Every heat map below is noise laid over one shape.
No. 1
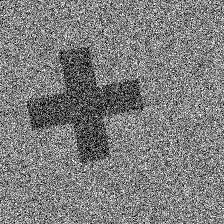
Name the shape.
cross
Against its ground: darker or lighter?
darker
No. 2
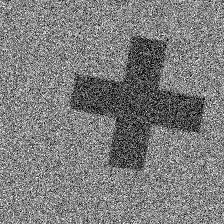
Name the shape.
cross
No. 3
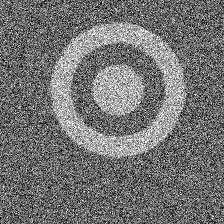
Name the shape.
bullseye
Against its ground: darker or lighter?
lighter
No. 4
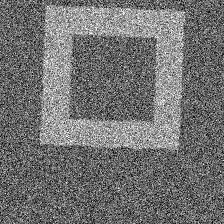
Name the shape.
square frame
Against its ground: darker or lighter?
lighter
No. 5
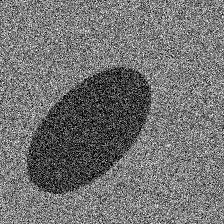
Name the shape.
ellipse
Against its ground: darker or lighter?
darker
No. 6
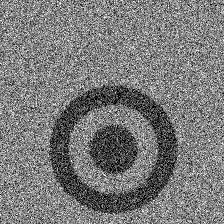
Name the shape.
bullseye
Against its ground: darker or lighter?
darker
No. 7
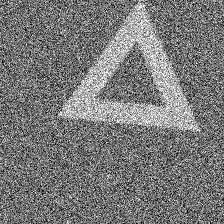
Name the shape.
triangle frame
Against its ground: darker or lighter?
lighter
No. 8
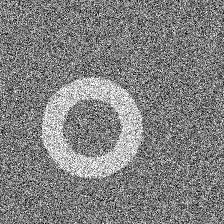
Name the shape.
ring
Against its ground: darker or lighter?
lighter
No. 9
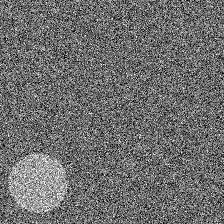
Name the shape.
disc
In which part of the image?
bottom left
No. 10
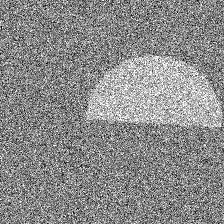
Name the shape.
half disc
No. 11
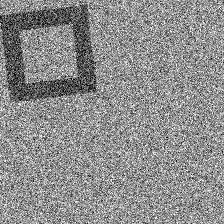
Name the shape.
square frame
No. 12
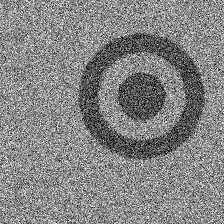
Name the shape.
bullseye
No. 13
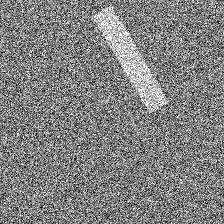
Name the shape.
bar
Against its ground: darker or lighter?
lighter
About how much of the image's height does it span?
half
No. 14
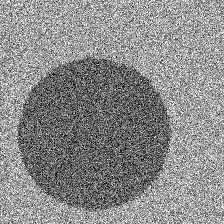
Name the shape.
disc
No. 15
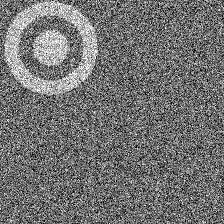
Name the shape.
bullseye
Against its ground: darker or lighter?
lighter
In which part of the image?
top left
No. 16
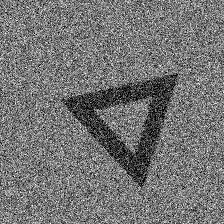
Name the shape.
triangle frame
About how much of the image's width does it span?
half
